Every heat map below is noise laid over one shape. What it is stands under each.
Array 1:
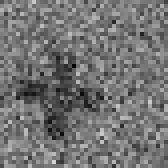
cross
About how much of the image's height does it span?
half
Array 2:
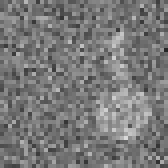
lollipop
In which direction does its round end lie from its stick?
down
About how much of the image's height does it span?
two thirds
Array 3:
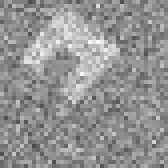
square with a notch
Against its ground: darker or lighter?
lighter
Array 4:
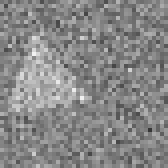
triangle
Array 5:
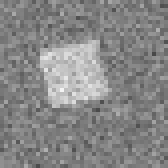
square
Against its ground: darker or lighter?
lighter
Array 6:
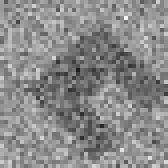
square with a notch
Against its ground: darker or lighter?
darker
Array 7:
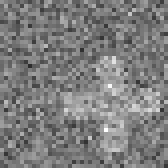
cross
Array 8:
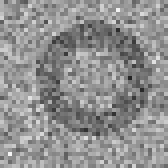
ring
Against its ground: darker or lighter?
darker
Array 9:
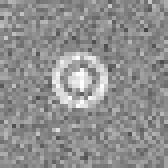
bullseye
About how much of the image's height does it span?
a third
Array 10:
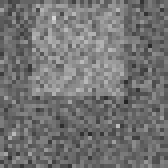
square
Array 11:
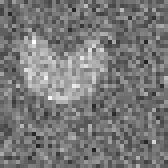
disc with a wedge cut out
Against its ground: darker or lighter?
lighter
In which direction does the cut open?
up
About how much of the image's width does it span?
half
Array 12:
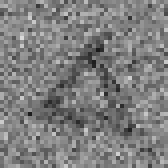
triangle frame
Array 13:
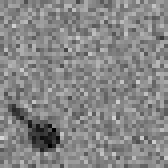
lollipop
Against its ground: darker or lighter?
darker
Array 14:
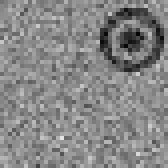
bullseye
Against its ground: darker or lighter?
darker
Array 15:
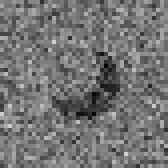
crescent
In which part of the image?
centre
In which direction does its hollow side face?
up and left
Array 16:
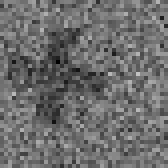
cross
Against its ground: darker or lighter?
darker
